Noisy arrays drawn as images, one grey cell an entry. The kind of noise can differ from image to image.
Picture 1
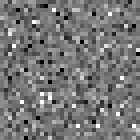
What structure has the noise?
heavy tails
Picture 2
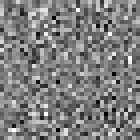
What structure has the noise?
low rank plus noise
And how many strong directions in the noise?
five to eight
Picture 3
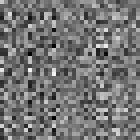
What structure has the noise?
low rank plus noise
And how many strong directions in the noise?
two
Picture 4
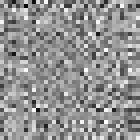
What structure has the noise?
low rank plus noise
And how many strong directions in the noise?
two
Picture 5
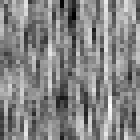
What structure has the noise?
streaked along the columns
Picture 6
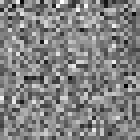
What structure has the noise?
low rank plus noise
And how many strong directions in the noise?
five to eight
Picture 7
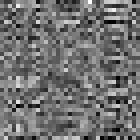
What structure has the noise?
low rank plus noise
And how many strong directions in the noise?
two
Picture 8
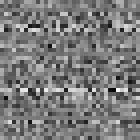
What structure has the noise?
rows of uneven size
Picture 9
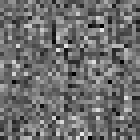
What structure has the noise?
low rank plus noise
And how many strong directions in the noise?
three or four
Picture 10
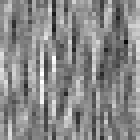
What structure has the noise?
streaked along the columns
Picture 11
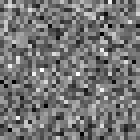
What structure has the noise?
independent entries
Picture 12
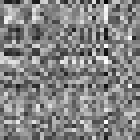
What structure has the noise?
low rank plus noise
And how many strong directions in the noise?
one
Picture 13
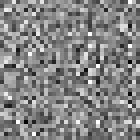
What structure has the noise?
low rank plus noise
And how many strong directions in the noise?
three or four
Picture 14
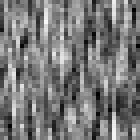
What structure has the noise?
streaked along the columns
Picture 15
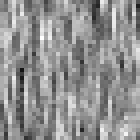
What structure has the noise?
streaked along the columns
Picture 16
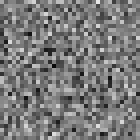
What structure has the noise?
low rank plus noise
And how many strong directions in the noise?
five to eight
